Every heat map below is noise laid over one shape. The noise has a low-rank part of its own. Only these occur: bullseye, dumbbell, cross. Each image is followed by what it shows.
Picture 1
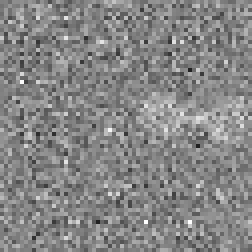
dumbbell
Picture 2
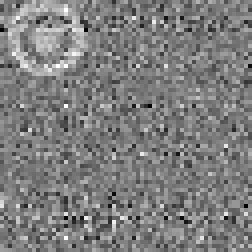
bullseye
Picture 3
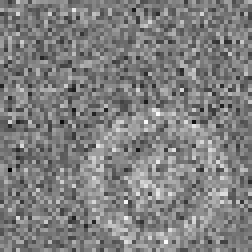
bullseye
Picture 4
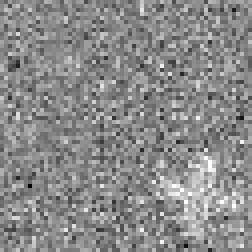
cross
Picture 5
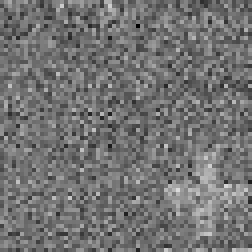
cross
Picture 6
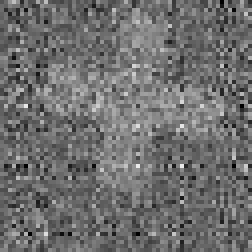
cross
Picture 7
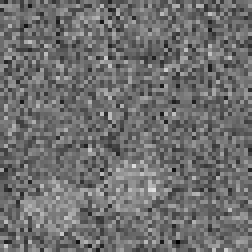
dumbbell
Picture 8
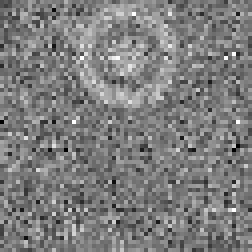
bullseye
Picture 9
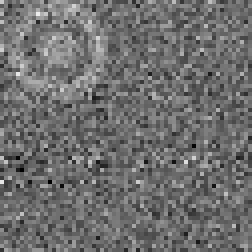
bullseye
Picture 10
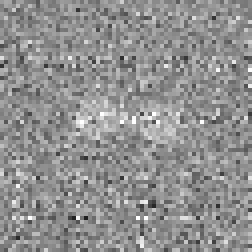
dumbbell
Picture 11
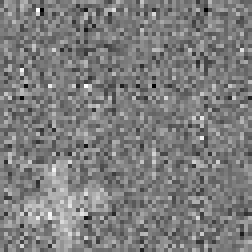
cross
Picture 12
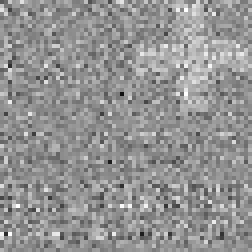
cross
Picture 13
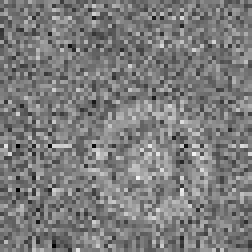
bullseye
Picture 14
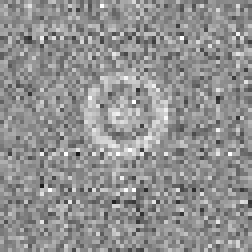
bullseye
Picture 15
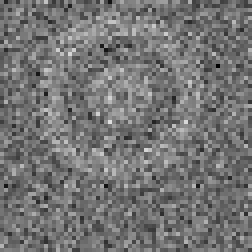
bullseye
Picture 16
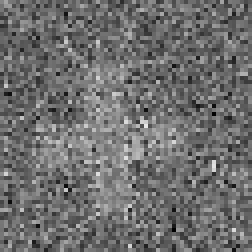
cross
